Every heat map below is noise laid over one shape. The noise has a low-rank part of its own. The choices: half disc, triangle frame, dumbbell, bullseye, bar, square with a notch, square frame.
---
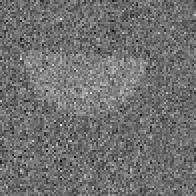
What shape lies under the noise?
half disc
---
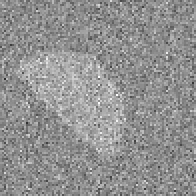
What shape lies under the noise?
half disc
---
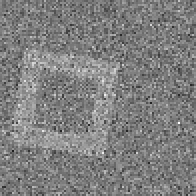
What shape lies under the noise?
square frame
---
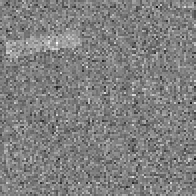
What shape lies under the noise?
bar
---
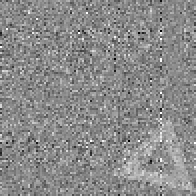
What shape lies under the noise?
triangle frame
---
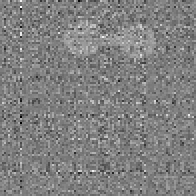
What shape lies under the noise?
dumbbell
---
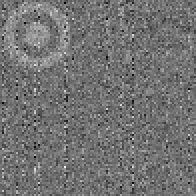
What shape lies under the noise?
bullseye
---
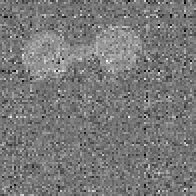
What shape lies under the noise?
dumbbell
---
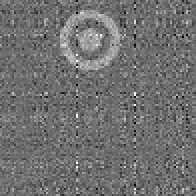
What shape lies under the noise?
bullseye
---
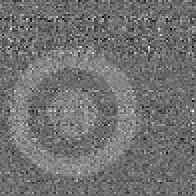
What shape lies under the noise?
bullseye
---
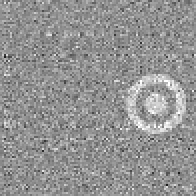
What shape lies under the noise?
bullseye
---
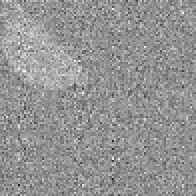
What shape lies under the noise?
half disc
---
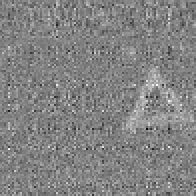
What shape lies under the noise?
triangle frame
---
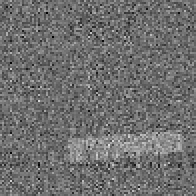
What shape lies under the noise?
bar
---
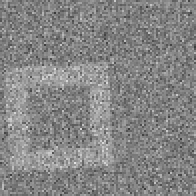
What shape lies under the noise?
square frame
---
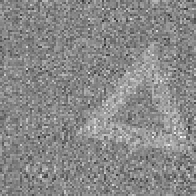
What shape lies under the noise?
triangle frame
